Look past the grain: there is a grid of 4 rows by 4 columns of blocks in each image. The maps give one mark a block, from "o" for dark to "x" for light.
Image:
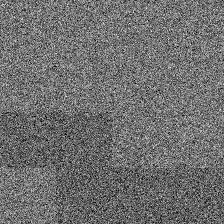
x x x x
x x x x
o o x x
x o o o
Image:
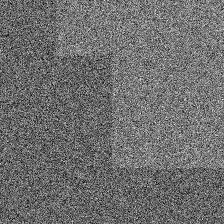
o x x x
o o x x
o o x x
o o o o
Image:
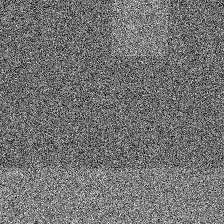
o o x o
o o o o
o o o o
x x x x
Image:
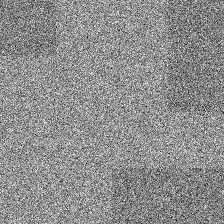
o x x o
x x x o
x x x x
x x o o
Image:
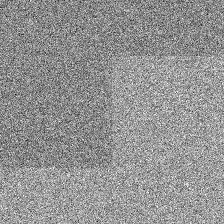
o o o o
o o x x
o o x x
x x x x
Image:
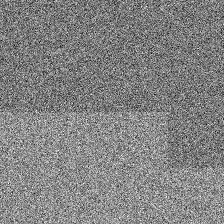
o o o o
o o o o
x x x o
x x x x
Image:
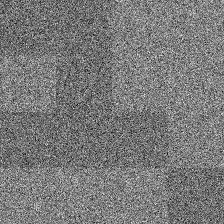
o o x x
x o x x
o o o x
x x x o
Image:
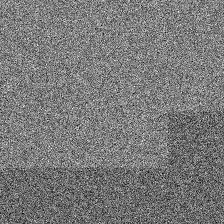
x x x x
x x x x
x x x o
o o o o
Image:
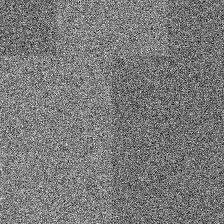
o x x o
x x o o
x x o o
x x o o
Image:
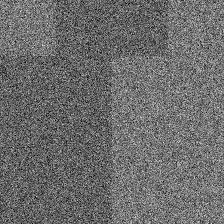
x o o x
o o x x
o o x x
o o x x
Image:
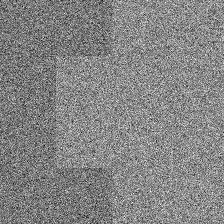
o o x x
o x x x
o x x x
o o x x
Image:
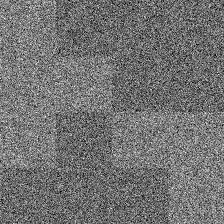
x o o o
x x o o
x o x x
o o o x
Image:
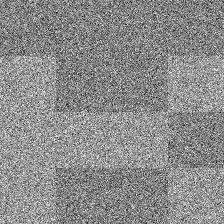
o o o o
x o o x
x x x o
x o o x
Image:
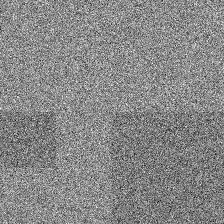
x x x x
x x x x
o x o o
x x o o
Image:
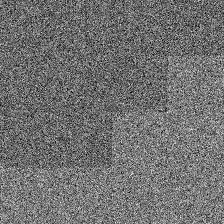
o o o o
o o o x
o o x x
x x x x
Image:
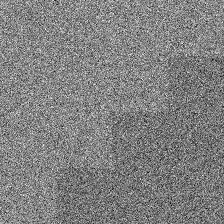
x x x x
x x x o
x x o o
x o o o
